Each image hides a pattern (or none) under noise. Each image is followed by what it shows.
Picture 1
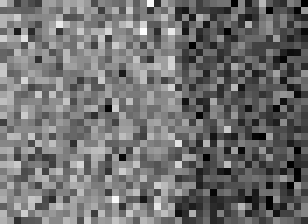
a sharp edge
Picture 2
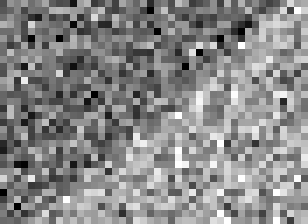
a sharp edge
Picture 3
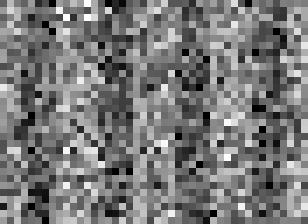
vertical stripes
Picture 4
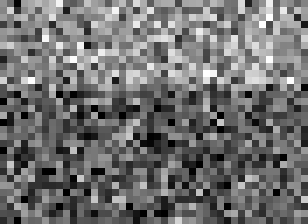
a sharp edge
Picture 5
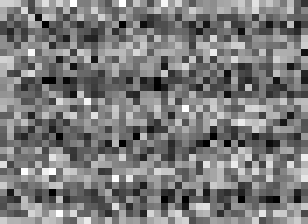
horizontal stripes
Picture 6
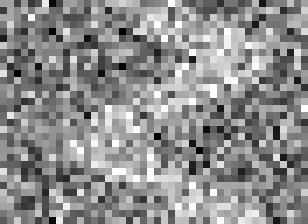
a wavy band
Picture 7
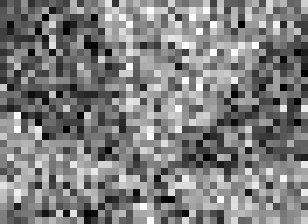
spokes from one point
